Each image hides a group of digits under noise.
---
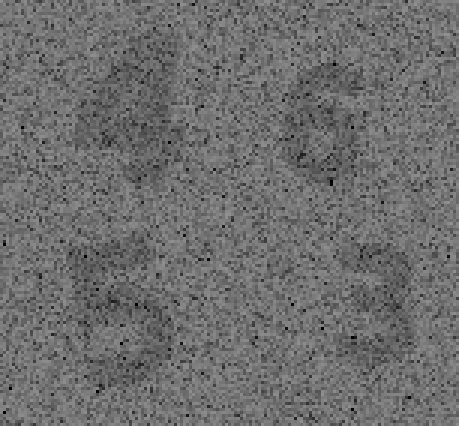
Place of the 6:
top right
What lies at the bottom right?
3
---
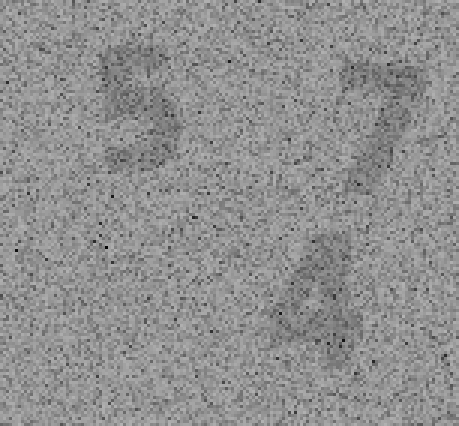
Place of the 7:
top right
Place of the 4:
bottom right
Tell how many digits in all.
3
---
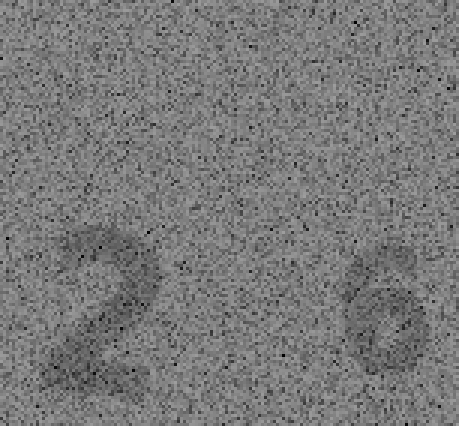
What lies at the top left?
nothing
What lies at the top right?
nothing
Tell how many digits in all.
2
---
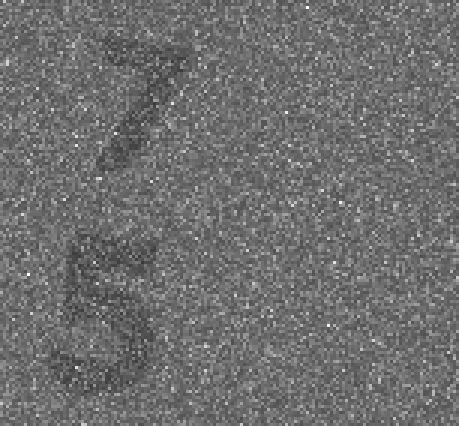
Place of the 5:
bottom left
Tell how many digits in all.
2
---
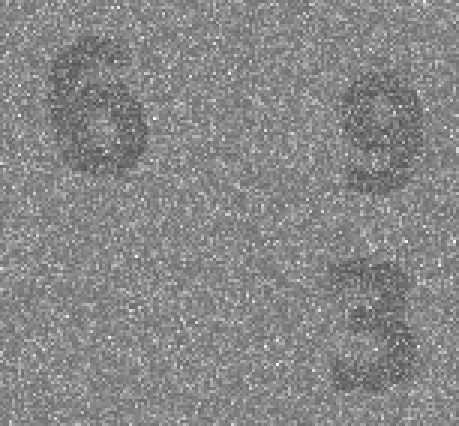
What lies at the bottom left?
nothing
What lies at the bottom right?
3
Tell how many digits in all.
3
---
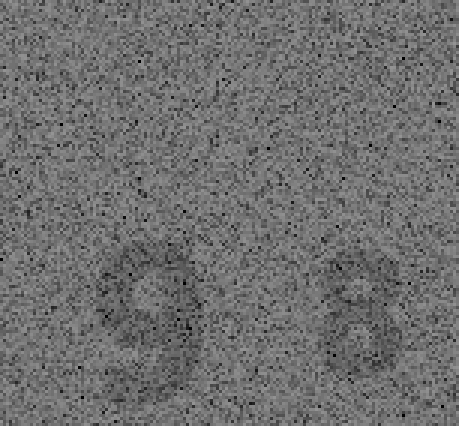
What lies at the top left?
nothing
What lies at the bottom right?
8
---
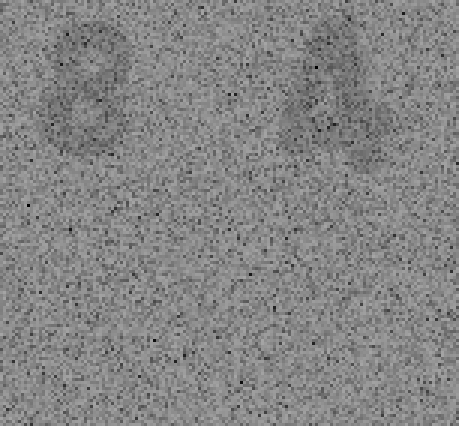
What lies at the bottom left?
nothing
